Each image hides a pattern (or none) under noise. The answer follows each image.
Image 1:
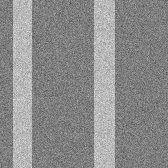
bands of columns
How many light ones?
2
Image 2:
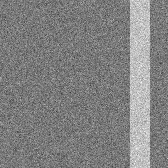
one band of columns
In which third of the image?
right
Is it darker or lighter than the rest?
lighter
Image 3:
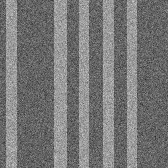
bands of columns
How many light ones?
5
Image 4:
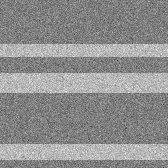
bands of rows
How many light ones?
3
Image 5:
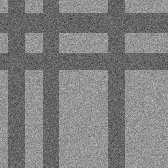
bands of rows crossing bands of columns
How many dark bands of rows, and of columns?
2 and 3
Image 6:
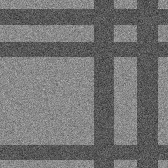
bands of rows crossing bands of columns
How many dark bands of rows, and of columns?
3 and 2
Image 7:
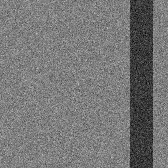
one band of columns
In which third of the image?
right
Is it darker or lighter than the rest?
darker
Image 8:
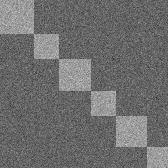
blocks along the diagonal
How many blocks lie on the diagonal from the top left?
6
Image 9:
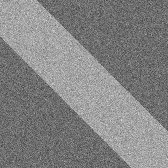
a diagonal band
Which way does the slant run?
top left to bottom right
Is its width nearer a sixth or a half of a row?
a half
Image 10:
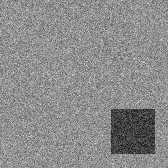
one block
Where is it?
bottom right
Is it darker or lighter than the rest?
darker
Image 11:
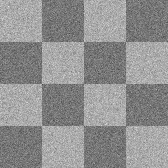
a checkerboard
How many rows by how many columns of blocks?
4 by 4
